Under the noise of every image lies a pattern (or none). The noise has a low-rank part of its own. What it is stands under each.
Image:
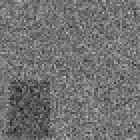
one block
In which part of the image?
bottom left
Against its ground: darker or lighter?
darker
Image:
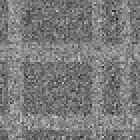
bands of rows crossing bands of columns
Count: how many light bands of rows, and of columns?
2 and 3
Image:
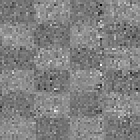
a checkerboard
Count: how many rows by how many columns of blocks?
6 by 4
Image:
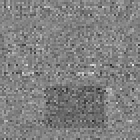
one block
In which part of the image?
bottom middle
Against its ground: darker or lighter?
darker
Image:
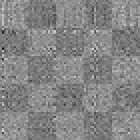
a checkerboard
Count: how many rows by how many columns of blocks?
5 by 5
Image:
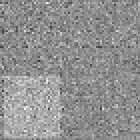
one block
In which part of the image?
bottom left
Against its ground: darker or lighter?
lighter
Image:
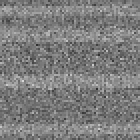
bands of rows
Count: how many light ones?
4
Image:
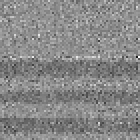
bands of rows
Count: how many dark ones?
3
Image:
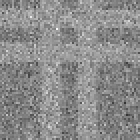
bands of rows crossing bands of columns
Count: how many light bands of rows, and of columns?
2 and 2
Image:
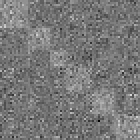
blocks along the diagonal
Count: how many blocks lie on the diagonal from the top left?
6
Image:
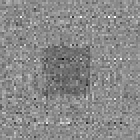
one block
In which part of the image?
centre
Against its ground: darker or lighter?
darker
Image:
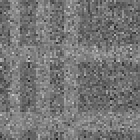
bands of rows crossing bands of columns
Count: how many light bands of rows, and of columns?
2 and 3
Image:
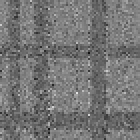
bands of rows crossing bands of columns
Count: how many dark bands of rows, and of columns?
2 and 3
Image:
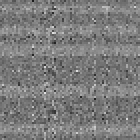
bands of rows
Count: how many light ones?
5
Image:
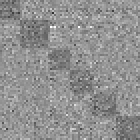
blocks along the diagonal
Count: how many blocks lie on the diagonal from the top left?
6
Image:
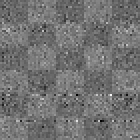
a checkerboard
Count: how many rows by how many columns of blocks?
6 by 5
